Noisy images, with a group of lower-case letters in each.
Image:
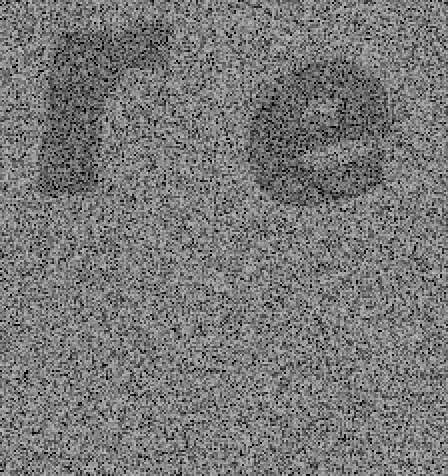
top left: r; top right: e
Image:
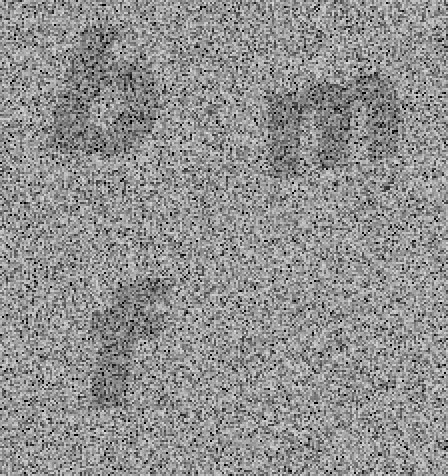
top left: b; top right: m; bottom left: f
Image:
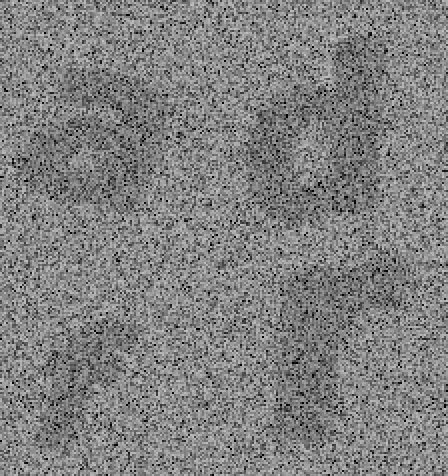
top left: a; top right: d; bottom left: f; bottom right: r
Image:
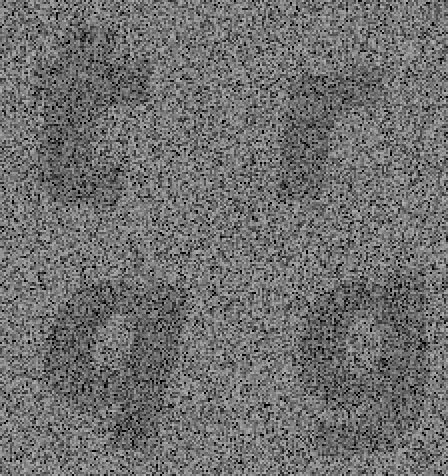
top left: t; top right: r; bottom left: q; bottom right: g
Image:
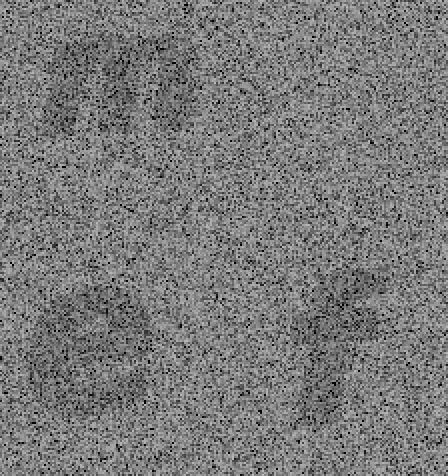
top left: m; bottom left: e; bottom right: f
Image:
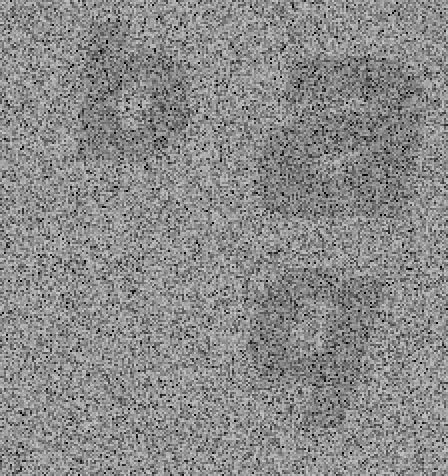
top left: b; top right: a; bottom right: q
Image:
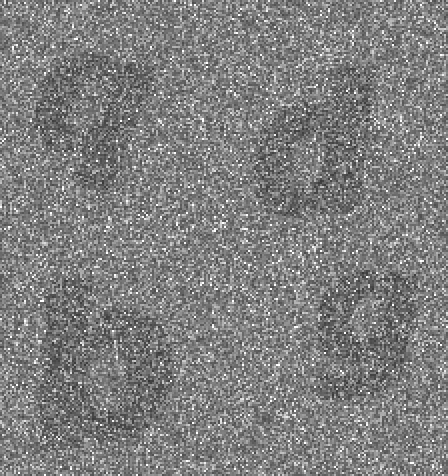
top left: q; top right: d; bottom left: b; bottom right: g
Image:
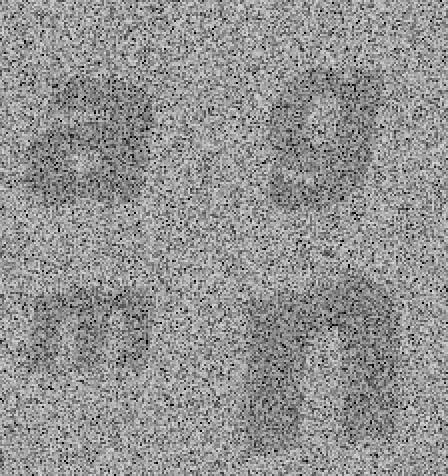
top left: a; top right: g; bottom left: m; bottom right: n
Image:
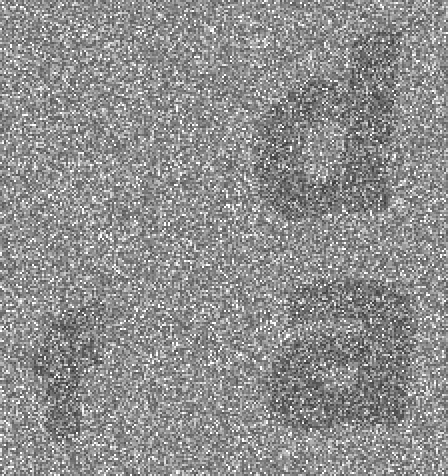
top right: d; bottom left: f; bottom right: a
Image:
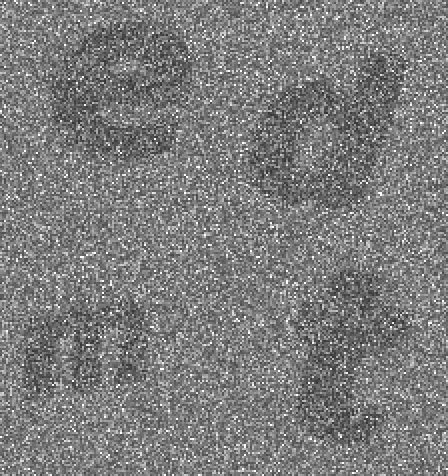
top left: e; top right: d; bottom left: m; bottom right: t
